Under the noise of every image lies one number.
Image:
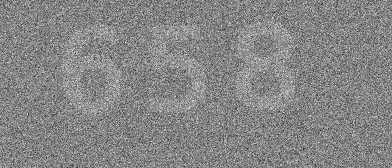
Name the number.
658
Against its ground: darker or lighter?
lighter
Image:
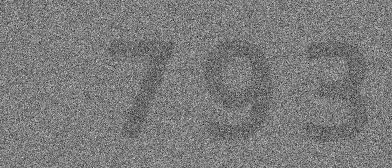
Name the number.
793
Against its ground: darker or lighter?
darker
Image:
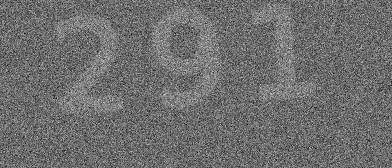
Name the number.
291
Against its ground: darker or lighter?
lighter
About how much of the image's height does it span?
two thirds
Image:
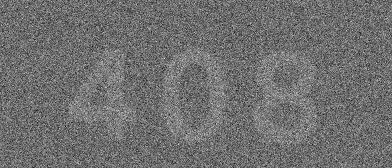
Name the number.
408
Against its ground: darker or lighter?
lighter
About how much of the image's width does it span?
two thirds
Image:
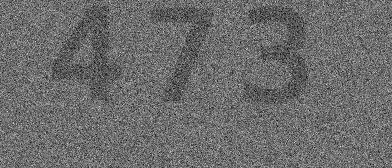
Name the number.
473
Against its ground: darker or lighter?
darker
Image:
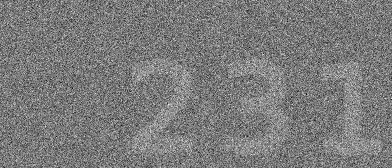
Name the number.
231
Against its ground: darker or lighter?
lighter
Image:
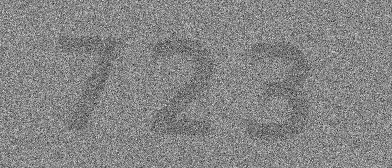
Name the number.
723
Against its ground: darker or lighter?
darker
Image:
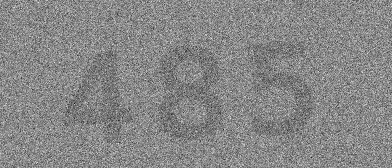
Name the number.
485
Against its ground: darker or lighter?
darker
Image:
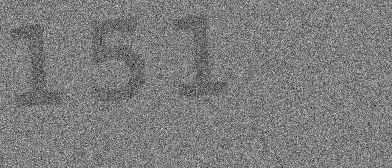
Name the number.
151
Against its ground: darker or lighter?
darker
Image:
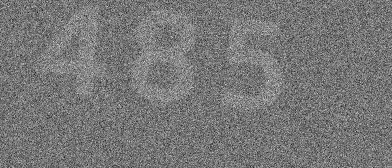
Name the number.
485
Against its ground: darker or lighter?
lighter
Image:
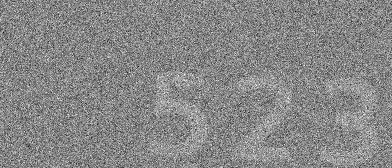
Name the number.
523
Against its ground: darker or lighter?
lighter
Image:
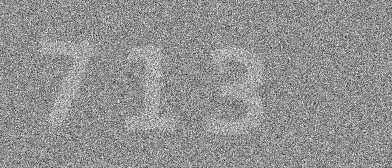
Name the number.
713
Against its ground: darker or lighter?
lighter
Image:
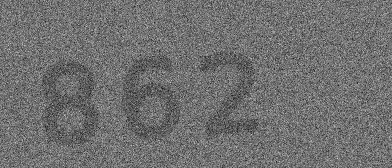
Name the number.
862
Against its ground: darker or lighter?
darker
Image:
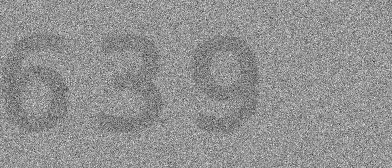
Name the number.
639
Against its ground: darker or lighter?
darker
